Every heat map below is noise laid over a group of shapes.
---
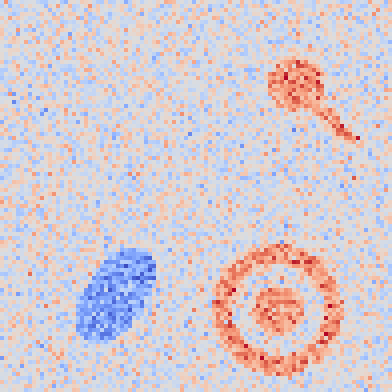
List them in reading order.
top right: red lollipop; bottom left: blue ellipse; bottom right: red bullseye
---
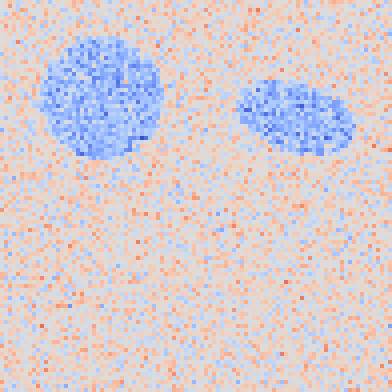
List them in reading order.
top left: blue disc; top right: blue ellipse
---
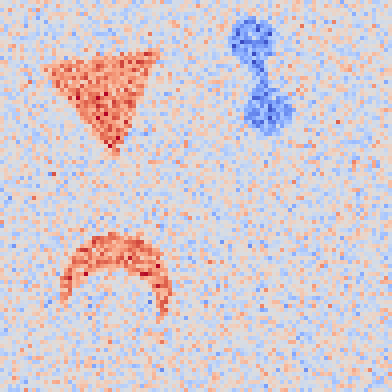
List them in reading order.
top left: red triangle; top right: blue dumbbell; bottom left: red crescent
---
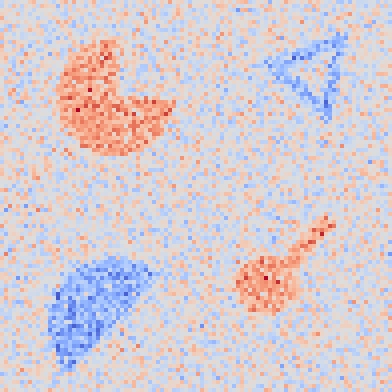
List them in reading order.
top left: red disc with a wedge cut out; top right: blue triangle frame; bottom left: blue half disc; bottom right: red lollipop
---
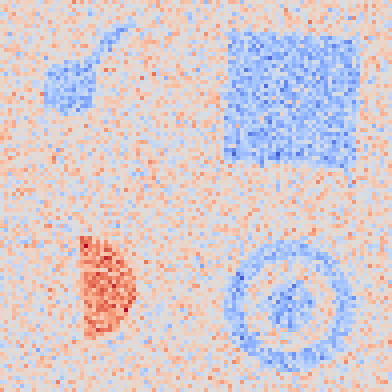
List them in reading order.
top left: blue lollipop; top right: blue square; bottom left: red half disc; bottom right: blue bullseye
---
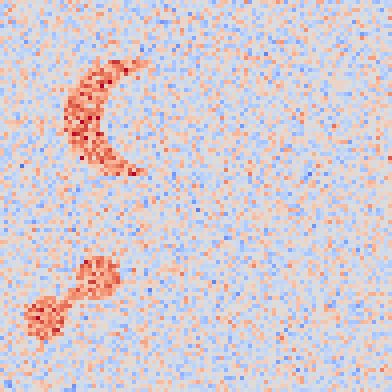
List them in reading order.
top left: red crescent; bottom left: red dumbbell
